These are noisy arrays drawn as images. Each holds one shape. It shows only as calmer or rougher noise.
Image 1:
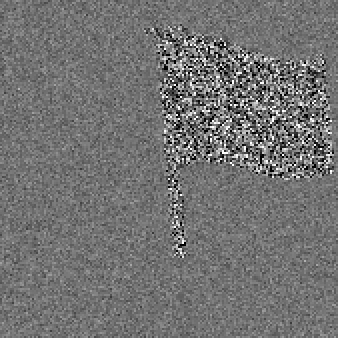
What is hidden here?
rough flag
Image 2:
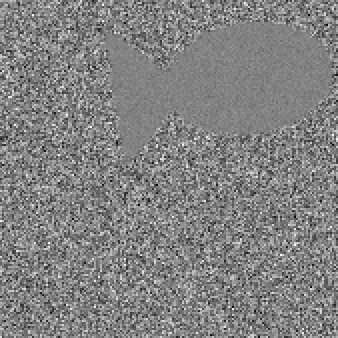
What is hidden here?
calm fish
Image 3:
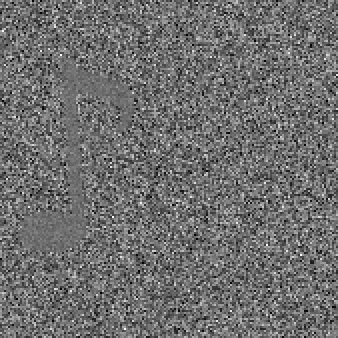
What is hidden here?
calm musical note
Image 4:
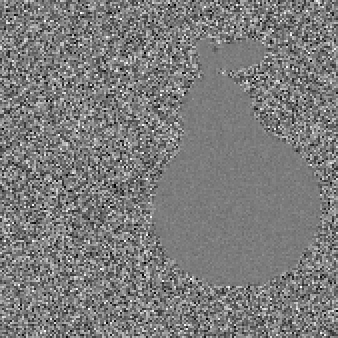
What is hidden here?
calm pear
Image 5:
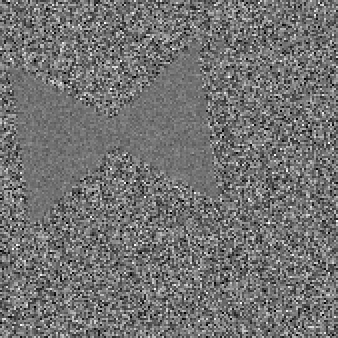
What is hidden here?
calm bow tie
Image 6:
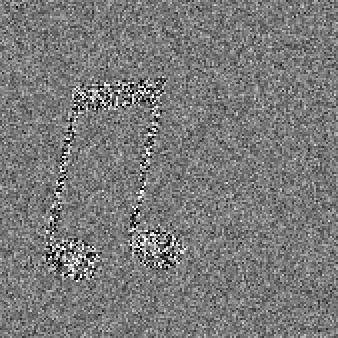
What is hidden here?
rough pair of musical notes
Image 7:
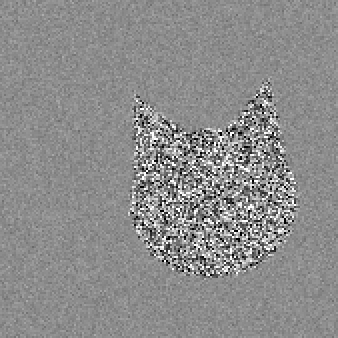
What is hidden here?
rough cat's head
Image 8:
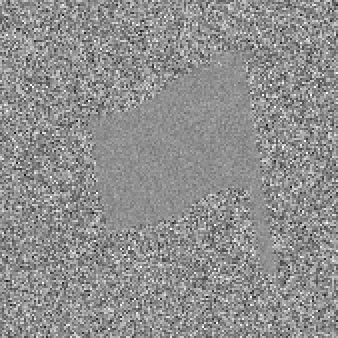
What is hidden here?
calm flag
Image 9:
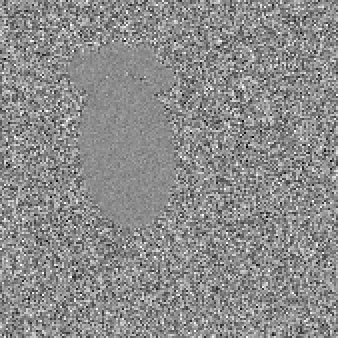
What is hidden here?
calm footprint
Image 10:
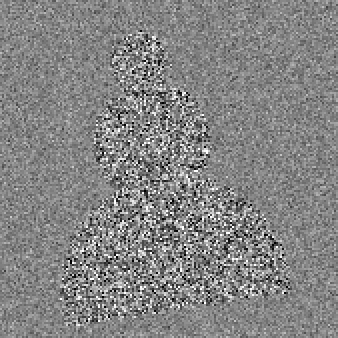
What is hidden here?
rough chess pawn
